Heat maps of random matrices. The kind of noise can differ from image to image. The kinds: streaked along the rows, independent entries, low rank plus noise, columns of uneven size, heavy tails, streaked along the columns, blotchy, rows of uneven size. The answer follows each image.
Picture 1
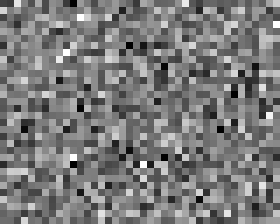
independent entries
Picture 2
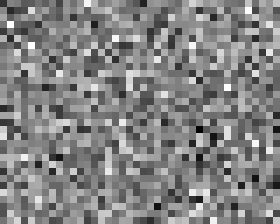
independent entries
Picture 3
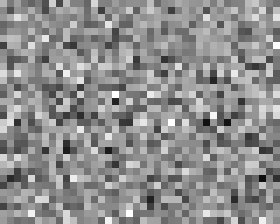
low rank plus noise
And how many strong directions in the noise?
five to eight
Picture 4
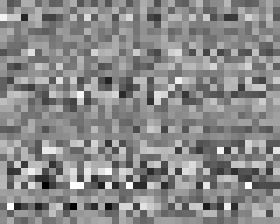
rows of uneven size
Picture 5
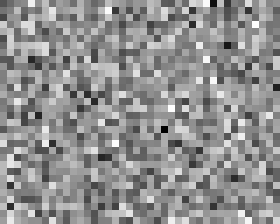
independent entries
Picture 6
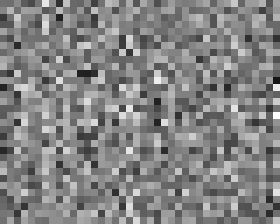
low rank plus noise
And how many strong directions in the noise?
three or four
